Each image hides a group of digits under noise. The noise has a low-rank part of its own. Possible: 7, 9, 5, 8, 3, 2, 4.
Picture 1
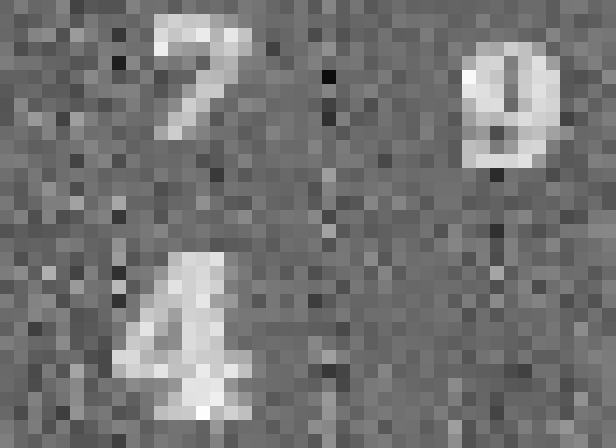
top left: light 7; top right: light 9; bottom left: light 4
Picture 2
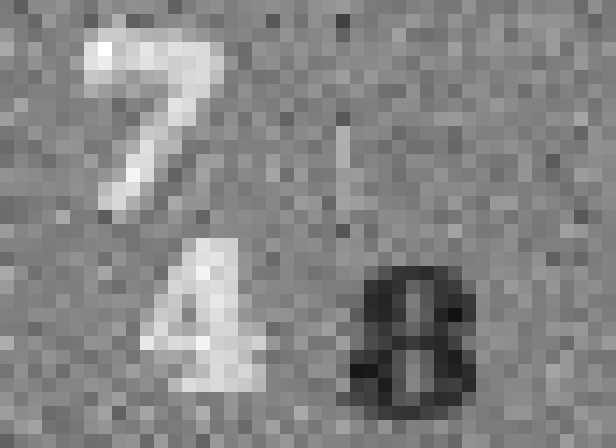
top left: light 7; bottom left: light 4; bottom right: dark 8
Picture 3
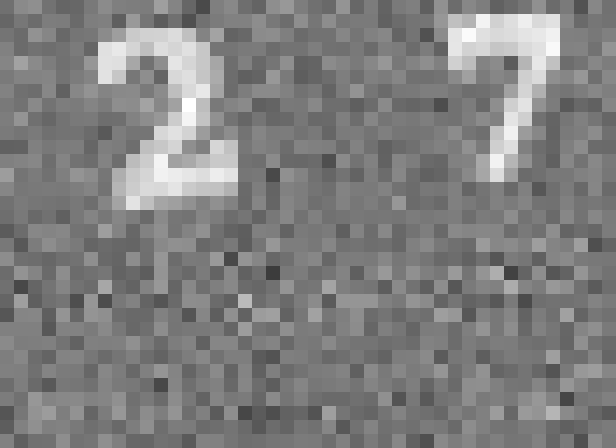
top left: light 2; top right: light 7
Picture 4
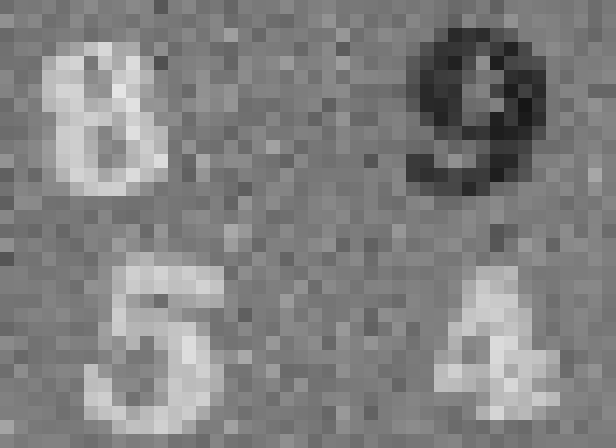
top left: light 8; top right: dark 9; bottom left: light 5; bottom right: light 4
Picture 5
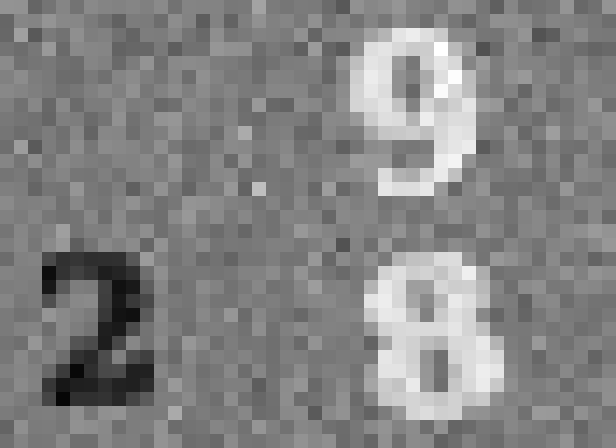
top right: light 9; bottom left: dark 2; bottom right: light 8
